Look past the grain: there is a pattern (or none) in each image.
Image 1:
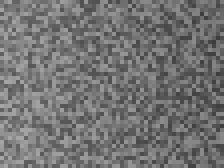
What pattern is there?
a smooth slope
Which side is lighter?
left
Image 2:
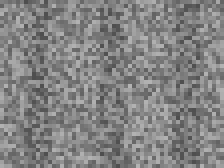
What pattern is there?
vertical stripes
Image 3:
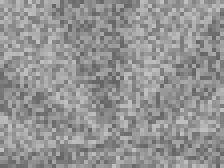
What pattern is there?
spokes from one point
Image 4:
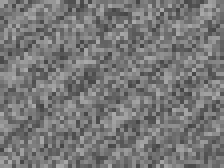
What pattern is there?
diagonal stripes
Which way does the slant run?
bottom left to top right
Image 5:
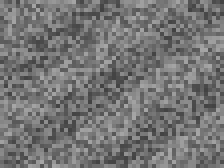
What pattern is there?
diagonal stripes
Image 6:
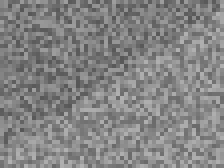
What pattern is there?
a sharp edge
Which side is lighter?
bottom right
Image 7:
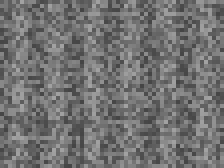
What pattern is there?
vertical stripes
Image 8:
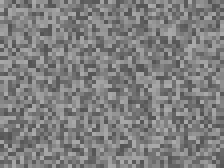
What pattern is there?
only noise
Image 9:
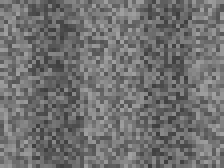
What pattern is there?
vertical stripes
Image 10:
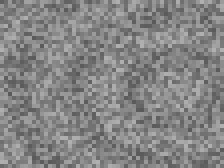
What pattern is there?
rings round one point
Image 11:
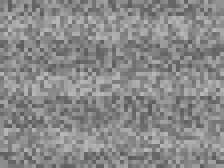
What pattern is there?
horizontal stripes
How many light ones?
3
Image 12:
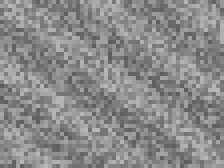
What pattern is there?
diagonal stripes
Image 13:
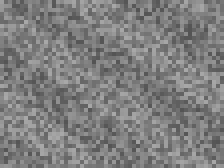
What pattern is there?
diagonal stripes
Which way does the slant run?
top left to bottom right
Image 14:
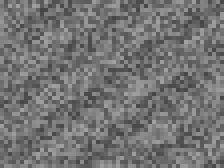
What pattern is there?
diagonal stripes
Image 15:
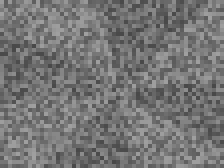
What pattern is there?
spokes from one point
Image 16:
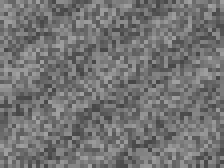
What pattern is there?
diagonal stripes
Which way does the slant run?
bottom left to top right
